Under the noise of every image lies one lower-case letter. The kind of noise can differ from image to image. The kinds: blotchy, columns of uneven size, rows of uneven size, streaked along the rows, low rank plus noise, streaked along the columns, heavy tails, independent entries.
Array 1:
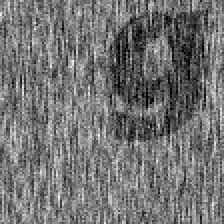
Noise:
streaked along the columns
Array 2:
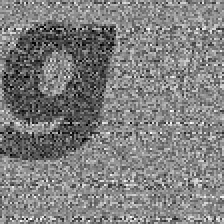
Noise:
rows of uneven size
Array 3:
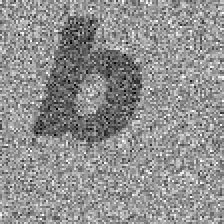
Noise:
low rank plus noise
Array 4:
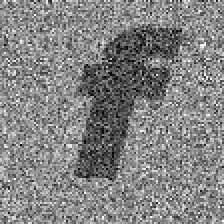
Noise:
low rank plus noise
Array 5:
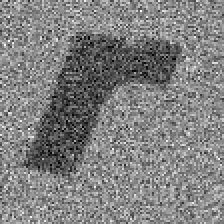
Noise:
low rank plus noise
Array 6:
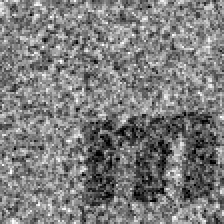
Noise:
blotchy
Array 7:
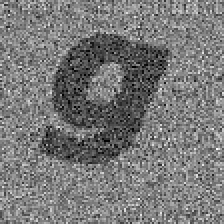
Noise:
low rank plus noise
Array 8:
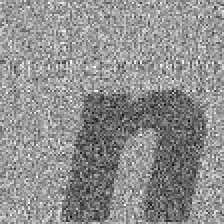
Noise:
low rank plus noise
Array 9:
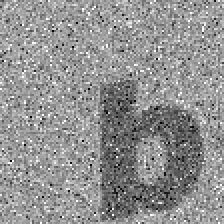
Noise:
heavy tails
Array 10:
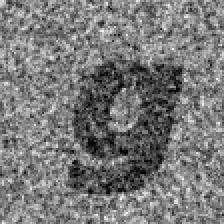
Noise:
blotchy
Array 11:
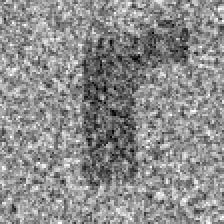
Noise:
blotchy
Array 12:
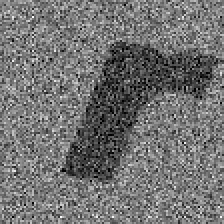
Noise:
low rank plus noise
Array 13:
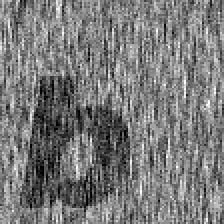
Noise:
streaked along the columns
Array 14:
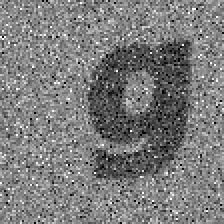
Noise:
heavy tails
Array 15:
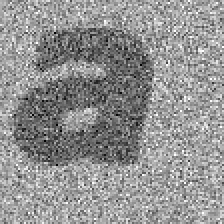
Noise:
low rank plus noise
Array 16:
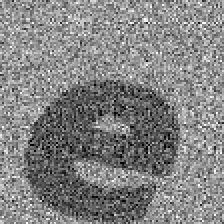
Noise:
low rank plus noise
